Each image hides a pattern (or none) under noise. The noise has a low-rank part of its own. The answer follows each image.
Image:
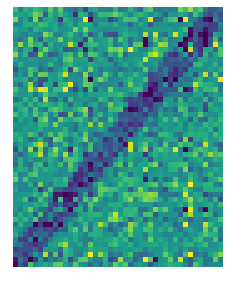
a diagonal band
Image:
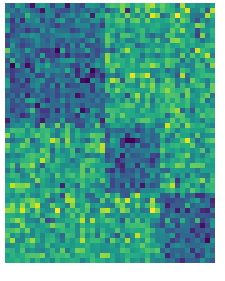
blocks along the diagonal
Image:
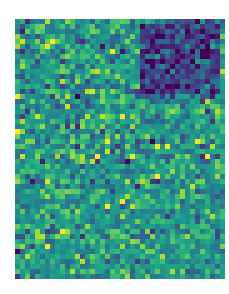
one block
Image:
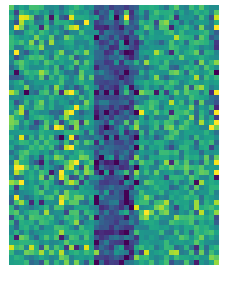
one band of columns
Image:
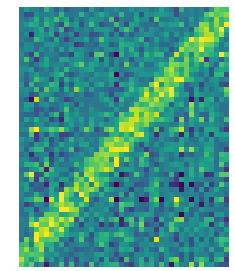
a diagonal band
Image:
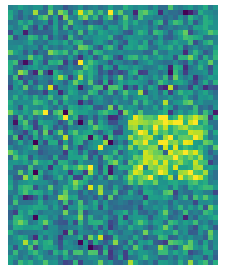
one block
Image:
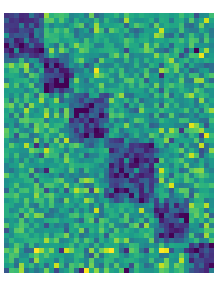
blocks along the diagonal
